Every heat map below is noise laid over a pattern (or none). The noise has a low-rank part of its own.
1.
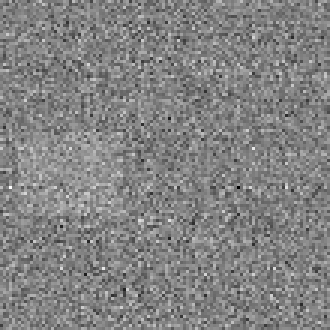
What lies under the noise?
one block
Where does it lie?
middle left
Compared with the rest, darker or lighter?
lighter
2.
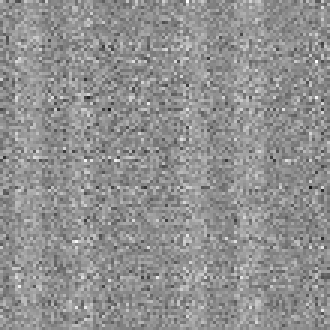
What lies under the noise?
bands of columns
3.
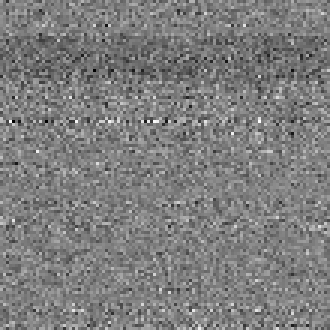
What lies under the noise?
one band of rows
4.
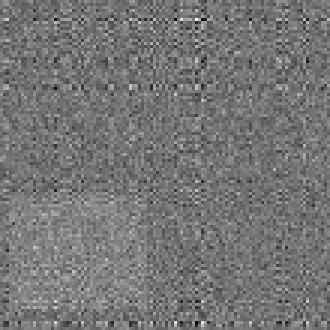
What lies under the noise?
one block
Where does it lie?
bottom left
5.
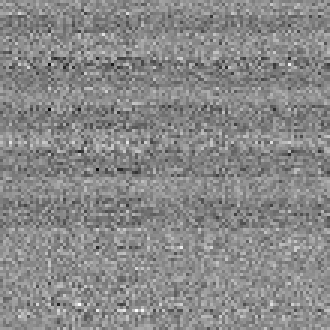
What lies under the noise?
bands of rows
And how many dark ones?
5
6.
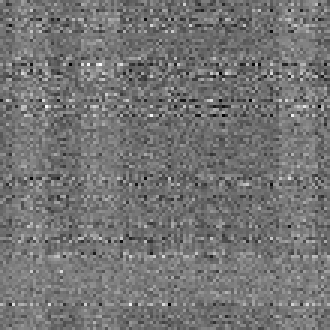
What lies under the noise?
bands of rows crossing bands of columns
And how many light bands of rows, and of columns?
1 and 3
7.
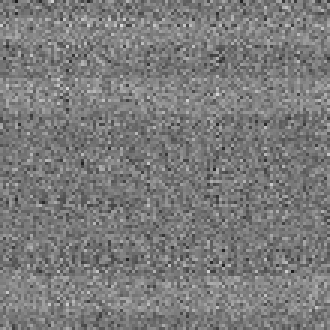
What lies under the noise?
bands of rows
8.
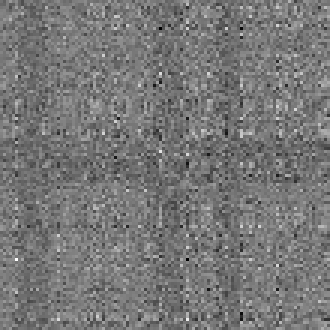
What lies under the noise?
bands of rows crossing bands of columns
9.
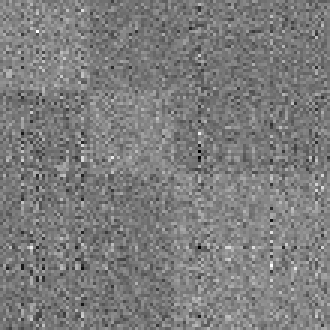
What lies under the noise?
blocks along the diagonal
